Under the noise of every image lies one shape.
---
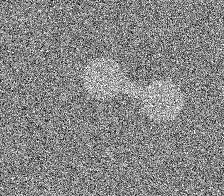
dumbbell
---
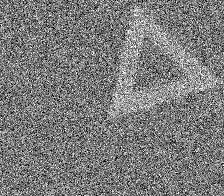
triangle frame
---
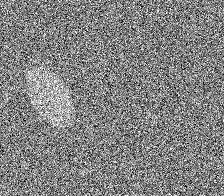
ellipse
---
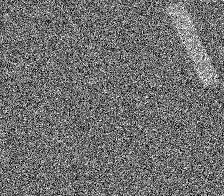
bar
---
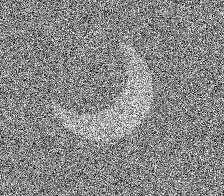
crescent
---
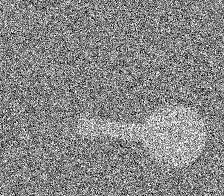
lollipop
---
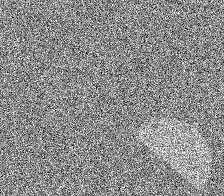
half disc
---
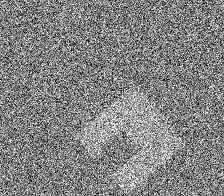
square with a notch
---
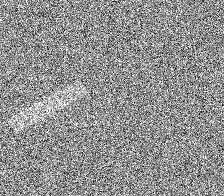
bar
